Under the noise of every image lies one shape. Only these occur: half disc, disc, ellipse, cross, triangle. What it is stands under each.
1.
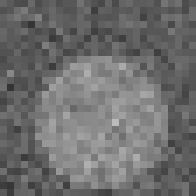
disc
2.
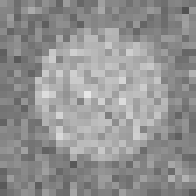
disc
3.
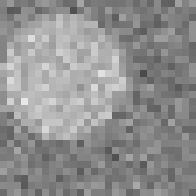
disc
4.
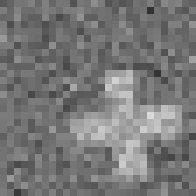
cross
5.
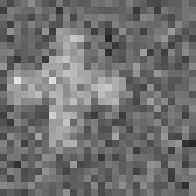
cross
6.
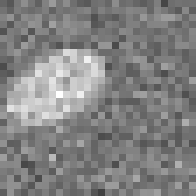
ellipse
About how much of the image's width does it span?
half
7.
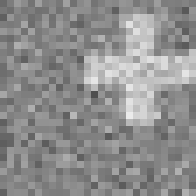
cross
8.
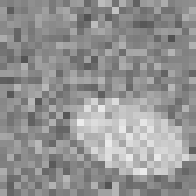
ellipse
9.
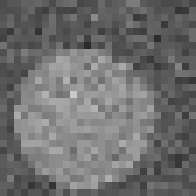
disc
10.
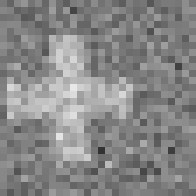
cross
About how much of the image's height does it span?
two thirds
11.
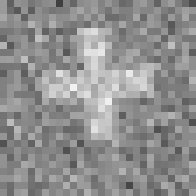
cross
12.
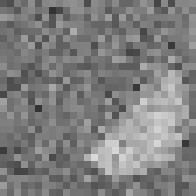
half disc
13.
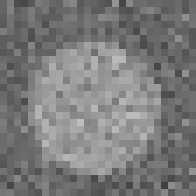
disc
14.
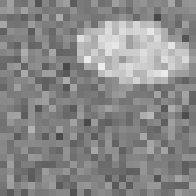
ellipse
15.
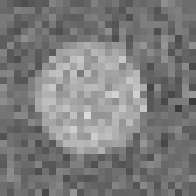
disc
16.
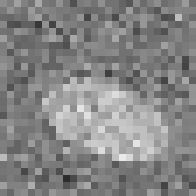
ellipse
